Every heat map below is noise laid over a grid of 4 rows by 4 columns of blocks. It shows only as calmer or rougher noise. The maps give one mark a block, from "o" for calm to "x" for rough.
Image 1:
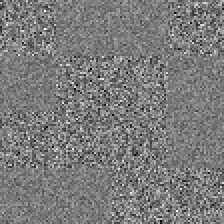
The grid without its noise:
xoox
oxxo
xxxo
ooxx
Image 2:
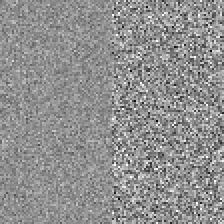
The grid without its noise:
ooxx
ooxx
ooxx
ooxx
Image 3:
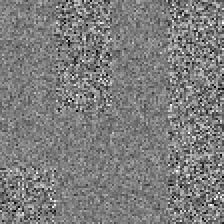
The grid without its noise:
oxox
oxox
ooox
xoox
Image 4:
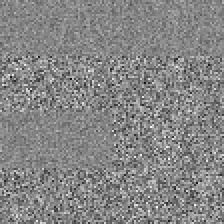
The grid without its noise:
oooo
xxxx
ooxx
xxxx
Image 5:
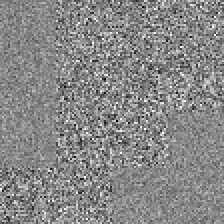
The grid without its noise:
oxxx
oxxx
oxxo
xxoo
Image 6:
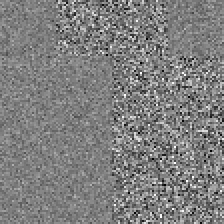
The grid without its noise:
oxxo
ooxx
ooxx
ooxx
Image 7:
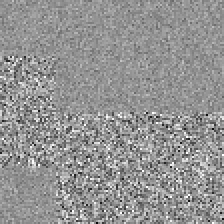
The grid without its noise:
oooo
xooo
xxxx
oxxx
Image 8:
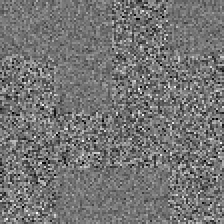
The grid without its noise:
ooxo
xoxx
xxxx
xoox
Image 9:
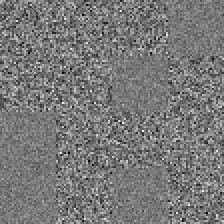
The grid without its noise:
xxxo
xxox
oxxx
oxox
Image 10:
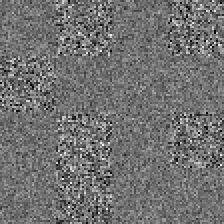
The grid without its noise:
oxox
xooo
oxox
oxoo
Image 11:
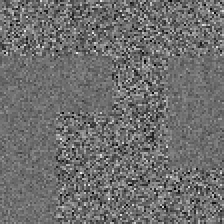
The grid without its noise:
xxxx
ooxo
oxxo
oxxx
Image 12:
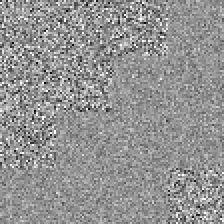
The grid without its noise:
xxxo
xxoo
xooo
ooox
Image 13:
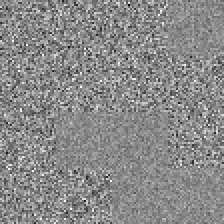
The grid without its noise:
xxxo
xxxx
xoox
xxoo
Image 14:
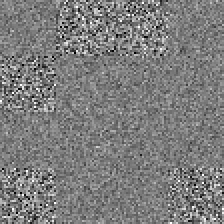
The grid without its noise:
oxxo
xooo
oooo
xoox
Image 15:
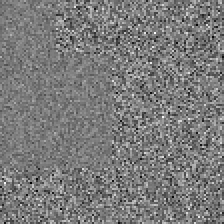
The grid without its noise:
oxxx
ooxx
ooxx
xxxx
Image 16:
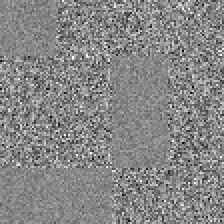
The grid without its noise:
oxxx
xxox
xxox
ooxx
